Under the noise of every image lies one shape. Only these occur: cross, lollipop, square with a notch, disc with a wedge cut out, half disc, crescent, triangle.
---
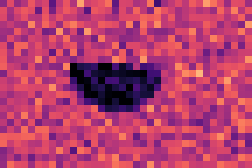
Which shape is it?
half disc
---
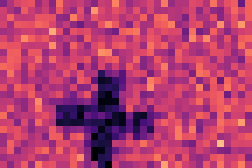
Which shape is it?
cross
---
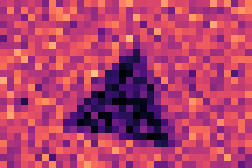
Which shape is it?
triangle
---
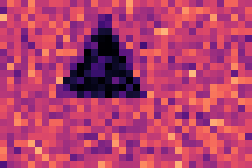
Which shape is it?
triangle
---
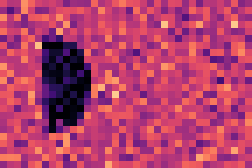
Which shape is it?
half disc
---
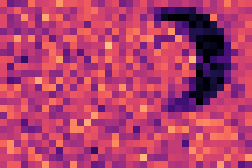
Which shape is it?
crescent
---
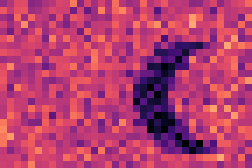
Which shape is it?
crescent
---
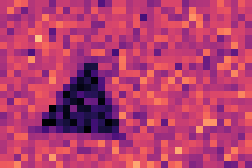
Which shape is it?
triangle
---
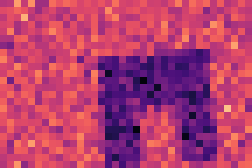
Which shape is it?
square with a notch
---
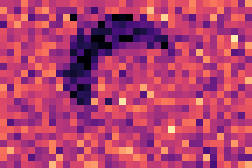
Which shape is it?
crescent
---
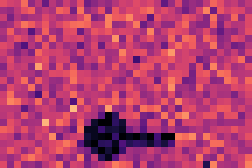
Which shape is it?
lollipop
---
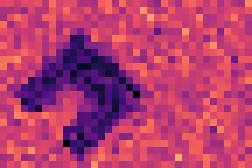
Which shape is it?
square with a notch
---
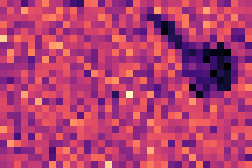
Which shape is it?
lollipop
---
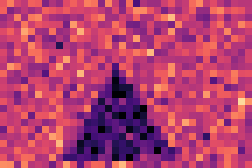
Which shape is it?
triangle
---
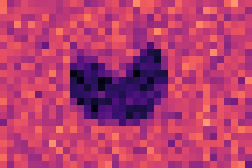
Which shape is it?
disc with a wedge cut out
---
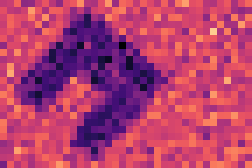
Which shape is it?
square with a notch
